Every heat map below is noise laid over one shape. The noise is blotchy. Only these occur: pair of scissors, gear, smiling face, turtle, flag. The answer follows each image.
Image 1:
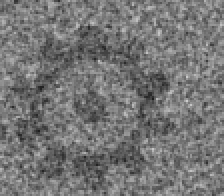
gear
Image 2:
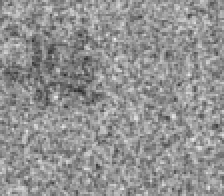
turtle
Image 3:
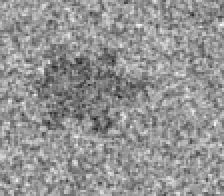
turtle
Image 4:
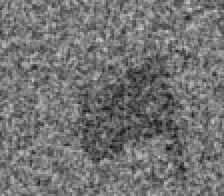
flag
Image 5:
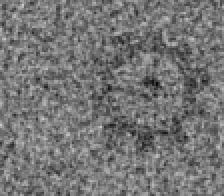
gear
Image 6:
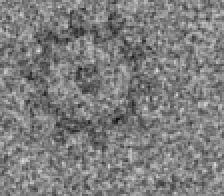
gear
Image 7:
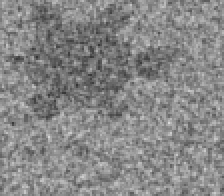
turtle
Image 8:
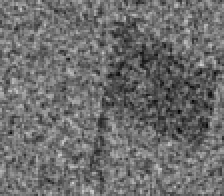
flag
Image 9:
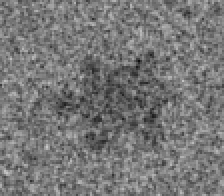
turtle
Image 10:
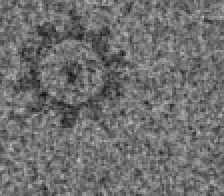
gear
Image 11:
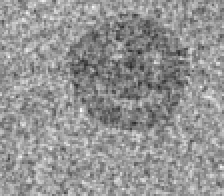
smiling face
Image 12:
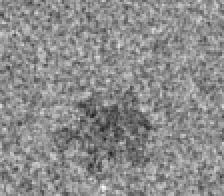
turtle
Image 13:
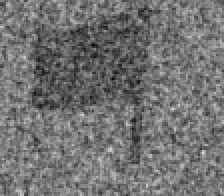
flag
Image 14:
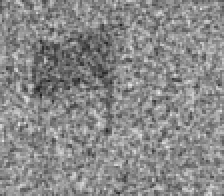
flag
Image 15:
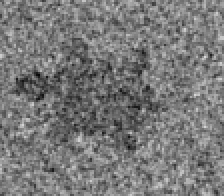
turtle
